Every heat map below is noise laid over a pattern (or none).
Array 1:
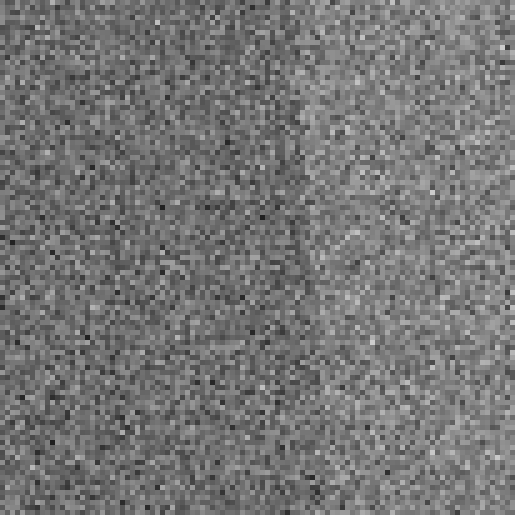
a sharp edge
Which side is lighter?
right
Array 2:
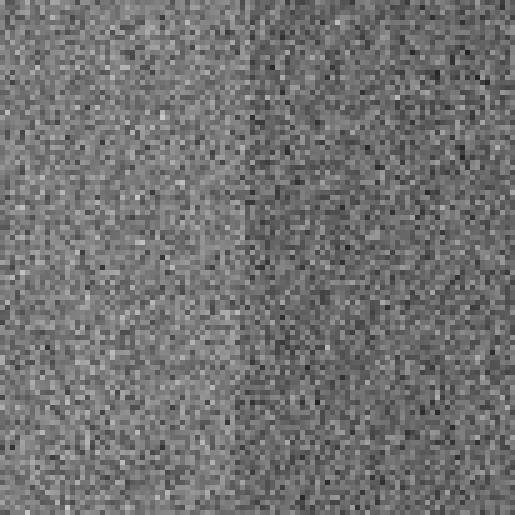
a sharp edge
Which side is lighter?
left
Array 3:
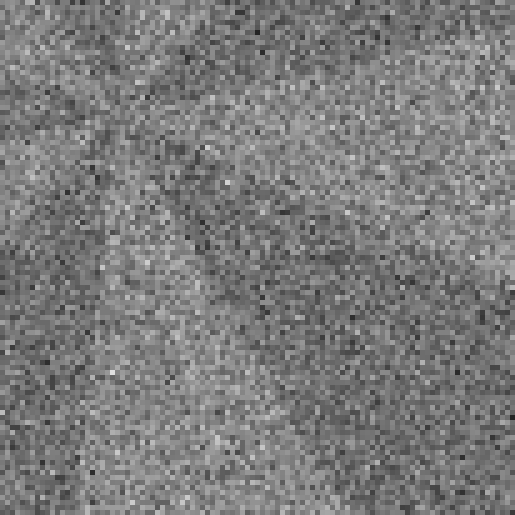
spokes from one point
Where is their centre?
top left
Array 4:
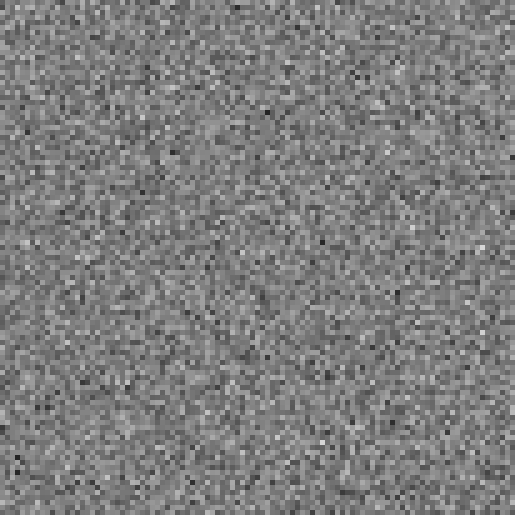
only noise
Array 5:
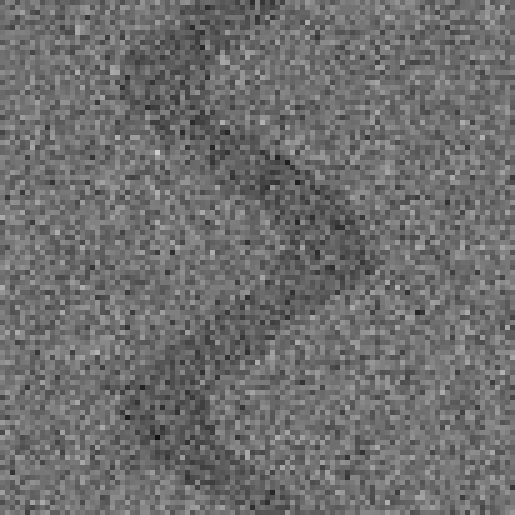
a wavy band
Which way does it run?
top to bottom
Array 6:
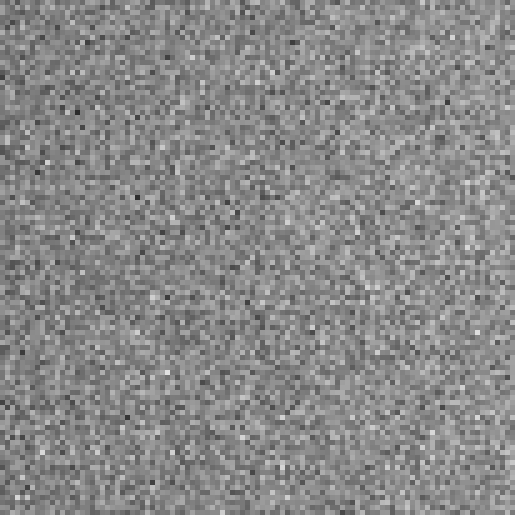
a smooth slope
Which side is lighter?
right
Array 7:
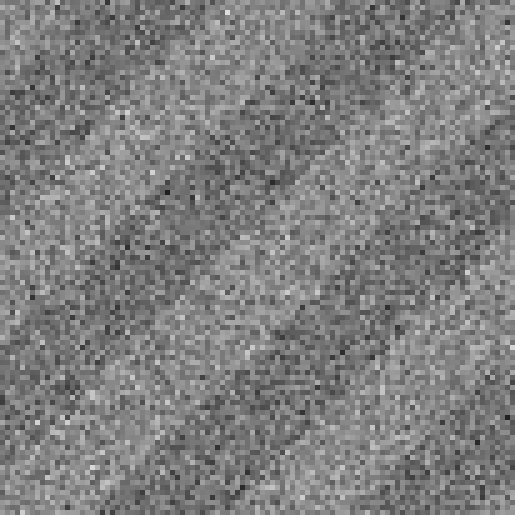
diagonal stripes
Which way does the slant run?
bottom left to top right
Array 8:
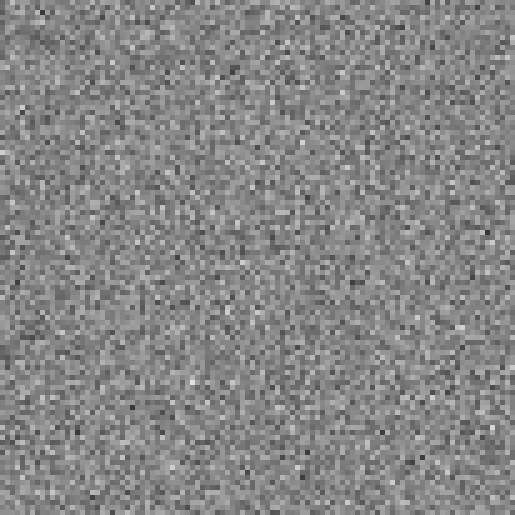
only noise
